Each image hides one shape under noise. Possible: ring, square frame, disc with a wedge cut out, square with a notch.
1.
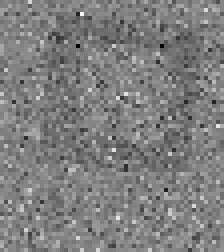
dark square frame
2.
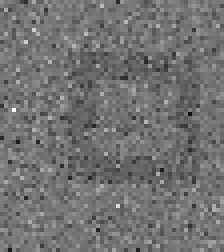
dark square frame
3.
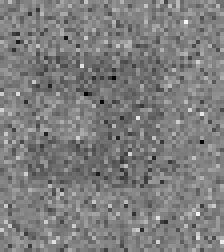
dark square with a notch
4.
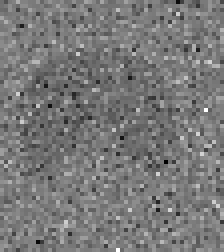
dark disc with a wedge cut out
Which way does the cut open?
down
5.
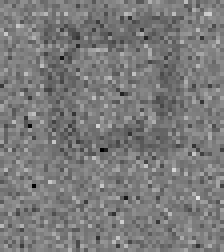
dark square frame
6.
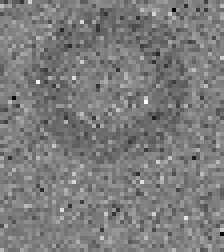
dark ring
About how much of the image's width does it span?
two thirds
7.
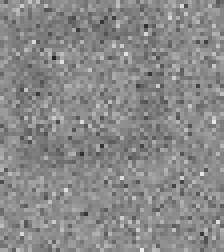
dark square frame
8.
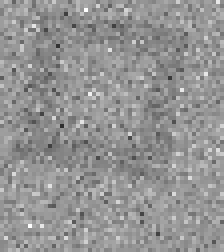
dark square frame
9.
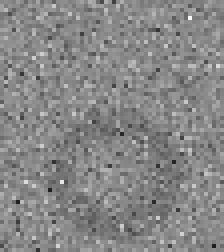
dark ring
